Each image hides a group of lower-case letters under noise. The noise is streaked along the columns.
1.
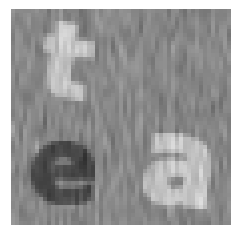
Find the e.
bottom left
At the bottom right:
a
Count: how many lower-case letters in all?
3
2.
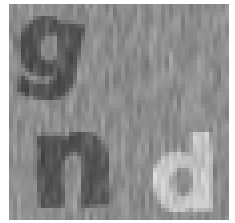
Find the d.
bottom right
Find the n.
bottom left
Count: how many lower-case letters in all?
3
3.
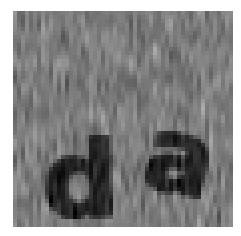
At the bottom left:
d
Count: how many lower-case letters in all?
2
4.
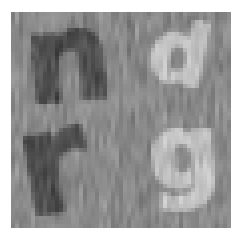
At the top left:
n
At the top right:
d
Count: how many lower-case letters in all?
4
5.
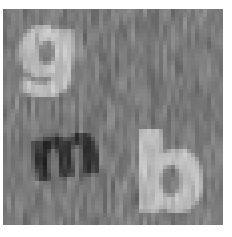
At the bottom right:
b
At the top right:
nothing
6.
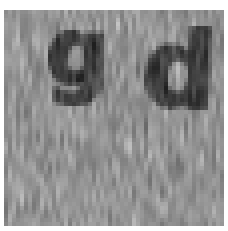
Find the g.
top left
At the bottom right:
nothing
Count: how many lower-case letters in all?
2
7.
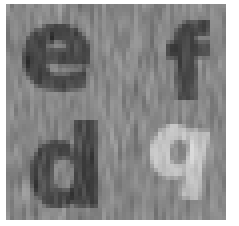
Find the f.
top right
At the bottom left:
d
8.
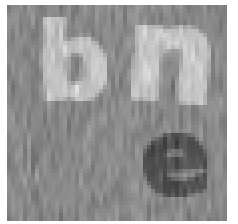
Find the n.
top right
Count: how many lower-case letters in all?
3
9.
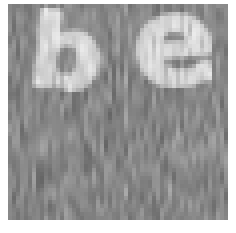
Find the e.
top right
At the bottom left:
nothing
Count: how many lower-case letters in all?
2
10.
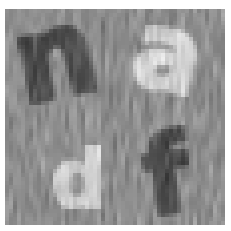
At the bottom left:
d
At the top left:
n
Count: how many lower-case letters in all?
4
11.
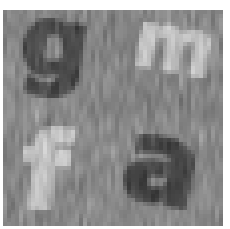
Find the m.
top right
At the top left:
g
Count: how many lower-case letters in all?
4
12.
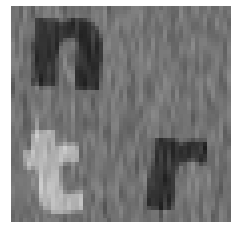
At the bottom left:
t
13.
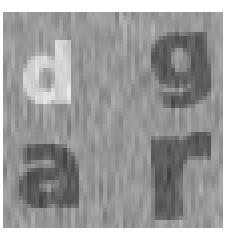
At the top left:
d
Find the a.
bottom left
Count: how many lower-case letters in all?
4
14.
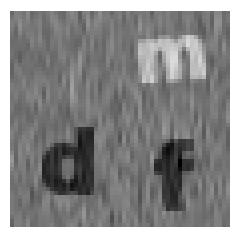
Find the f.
bottom right
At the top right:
m
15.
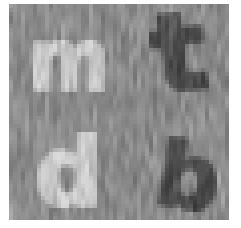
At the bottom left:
d
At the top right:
t
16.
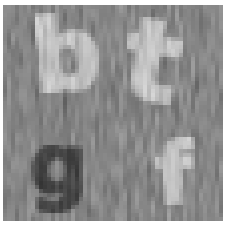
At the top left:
b
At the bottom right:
f
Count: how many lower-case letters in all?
4
